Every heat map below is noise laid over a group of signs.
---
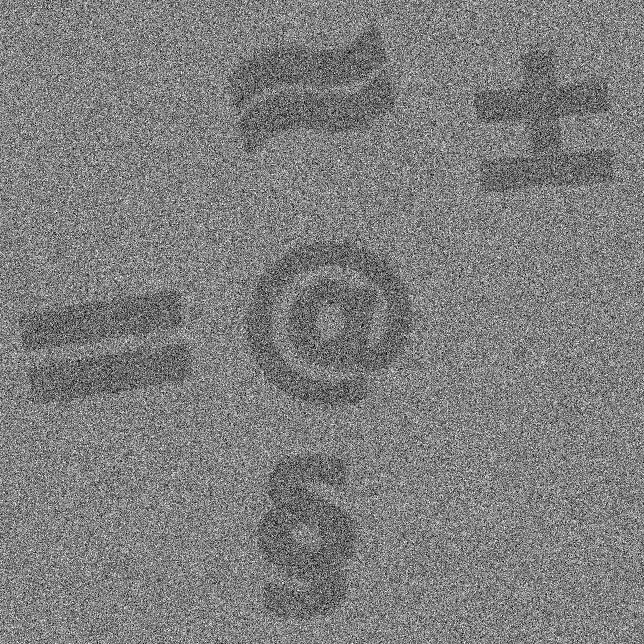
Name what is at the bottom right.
nothing
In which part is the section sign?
bottom middle
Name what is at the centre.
at sign
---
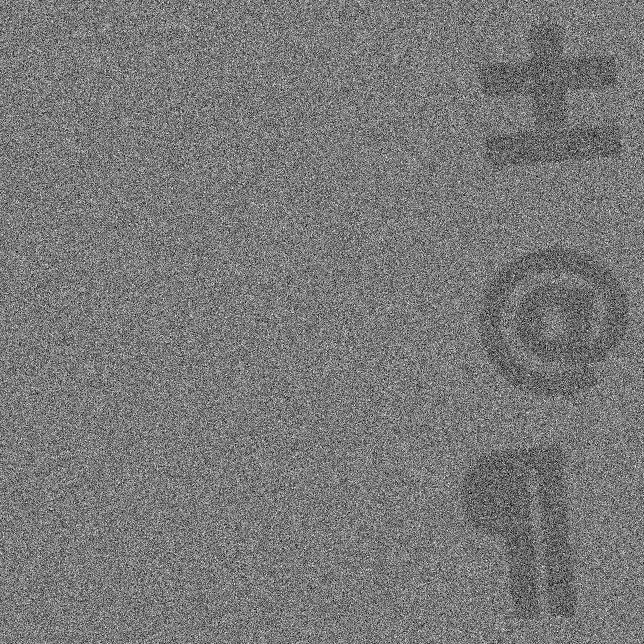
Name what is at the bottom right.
pilcrow
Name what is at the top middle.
nothing
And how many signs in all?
3
